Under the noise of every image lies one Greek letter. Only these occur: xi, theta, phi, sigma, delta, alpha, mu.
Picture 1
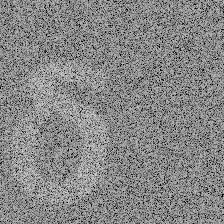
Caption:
light delta
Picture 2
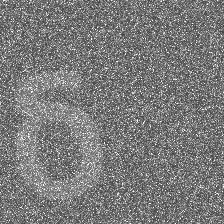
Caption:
light delta
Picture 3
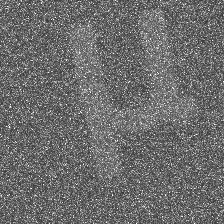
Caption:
light mu
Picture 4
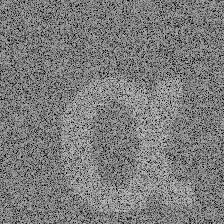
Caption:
light alpha
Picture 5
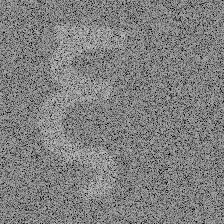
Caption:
light xi
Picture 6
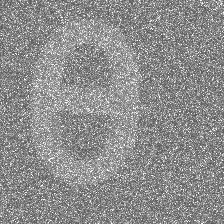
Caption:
light theta
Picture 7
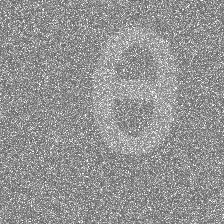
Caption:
light theta
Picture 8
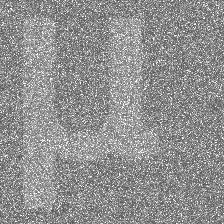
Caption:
light mu
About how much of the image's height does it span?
nearly all
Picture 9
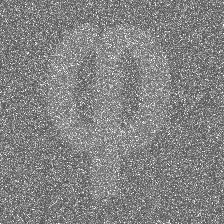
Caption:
light phi
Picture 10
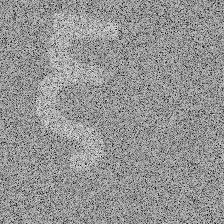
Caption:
light xi
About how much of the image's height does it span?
two thirds
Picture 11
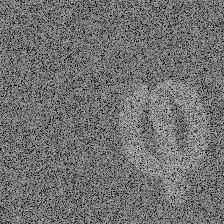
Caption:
light phi
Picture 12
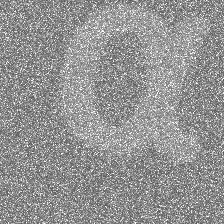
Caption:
light alpha
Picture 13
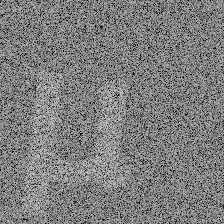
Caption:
light mu
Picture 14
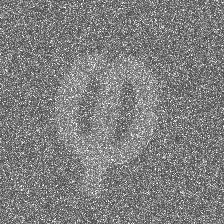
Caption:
light phi
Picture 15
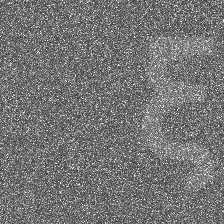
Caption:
light xi
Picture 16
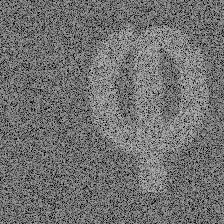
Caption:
light phi
